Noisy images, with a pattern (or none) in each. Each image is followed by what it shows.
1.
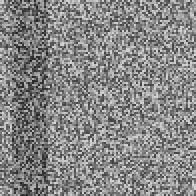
one band of columns
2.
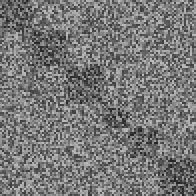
blocks along the diagonal
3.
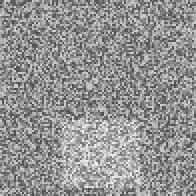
one block
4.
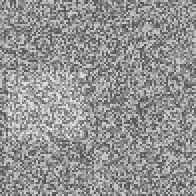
one block
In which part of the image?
middle left
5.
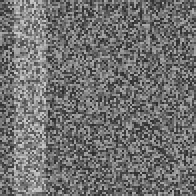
one band of columns
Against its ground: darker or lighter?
lighter
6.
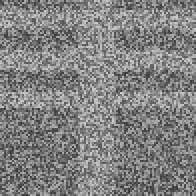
bands of rows crossing bands of columns
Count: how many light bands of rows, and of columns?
3 and 1
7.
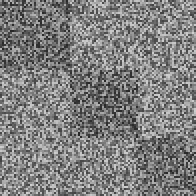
blocks along the diagonal
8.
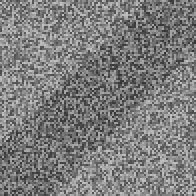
a diagonal band
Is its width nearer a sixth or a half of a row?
a half
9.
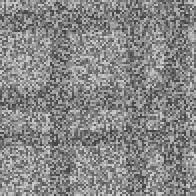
bands of rows crossing bands of columns
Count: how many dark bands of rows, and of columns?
3 and 3
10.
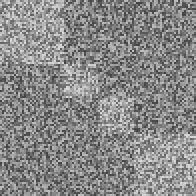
blocks along the diagonal
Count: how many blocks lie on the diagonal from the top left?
4
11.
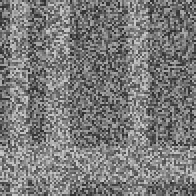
bands of rows crossing bands of columns
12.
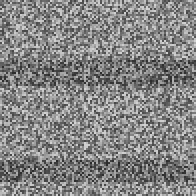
bands of rows
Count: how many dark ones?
2
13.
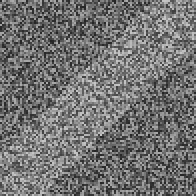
a diagonal band
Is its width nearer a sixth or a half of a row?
a half
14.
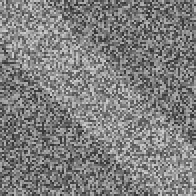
a diagonal band
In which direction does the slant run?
top left to bottom right
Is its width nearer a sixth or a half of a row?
a half
